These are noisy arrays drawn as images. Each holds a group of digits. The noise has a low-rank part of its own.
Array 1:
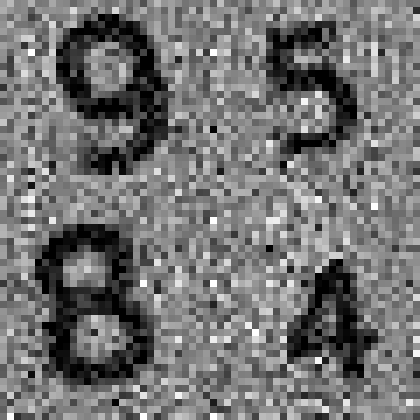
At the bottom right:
4
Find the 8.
bottom left
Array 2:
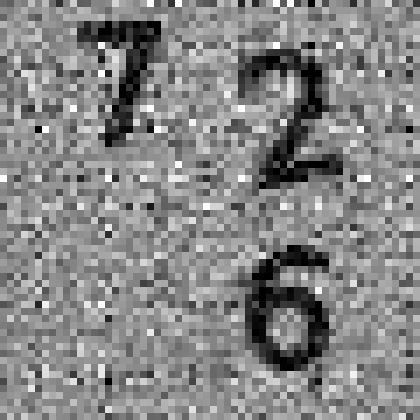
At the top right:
2
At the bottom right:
6
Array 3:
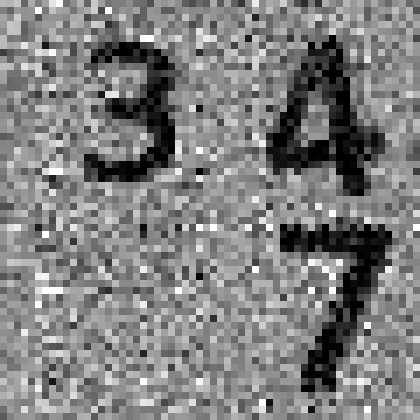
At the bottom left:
nothing
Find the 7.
bottom right
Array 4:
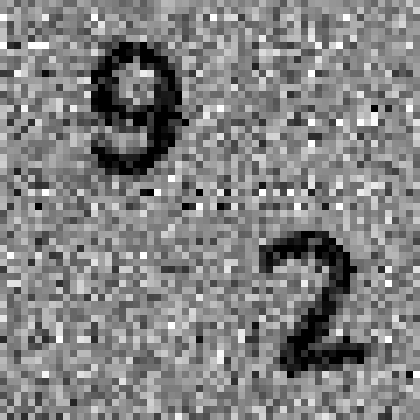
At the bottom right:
2
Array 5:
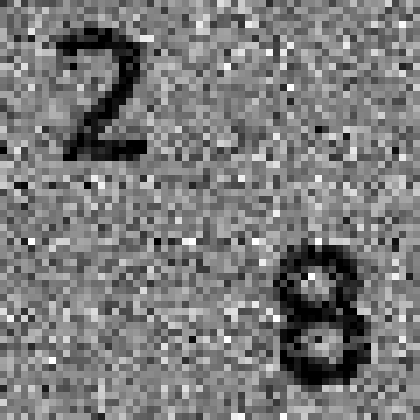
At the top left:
2
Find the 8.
bottom right
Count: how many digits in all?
2
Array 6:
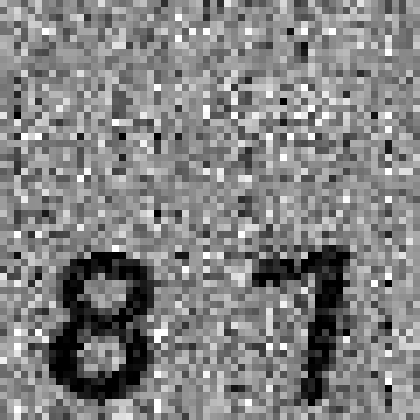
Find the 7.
bottom right
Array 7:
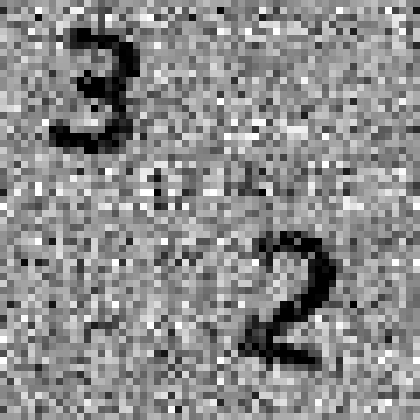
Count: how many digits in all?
2
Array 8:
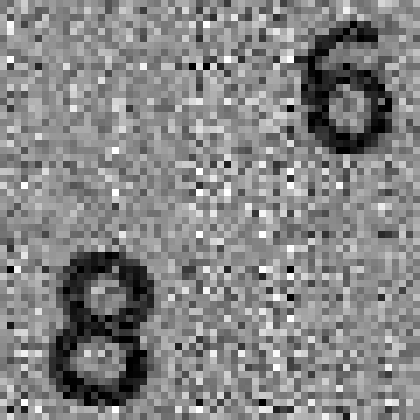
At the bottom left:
8
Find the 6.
top right
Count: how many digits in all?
2
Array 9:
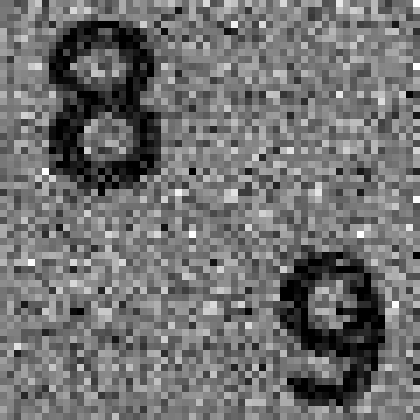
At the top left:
8
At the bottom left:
nothing
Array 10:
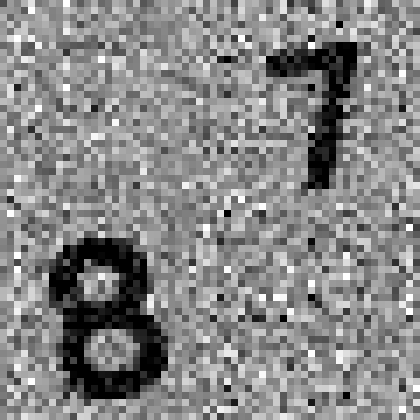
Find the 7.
top right
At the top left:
nothing
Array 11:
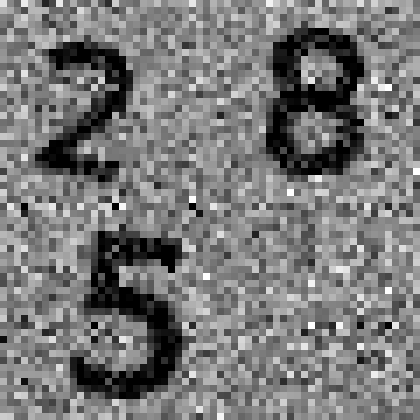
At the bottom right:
nothing
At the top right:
8
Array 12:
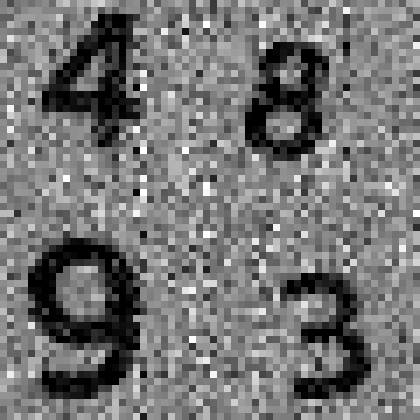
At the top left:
4
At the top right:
8
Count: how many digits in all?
4
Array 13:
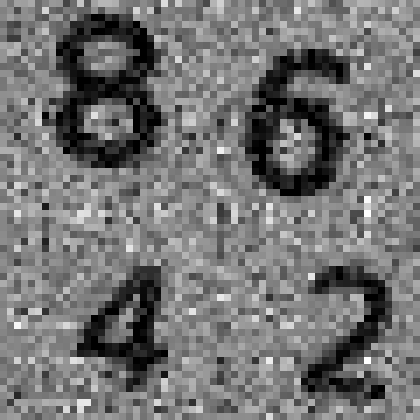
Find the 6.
top right
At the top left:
8
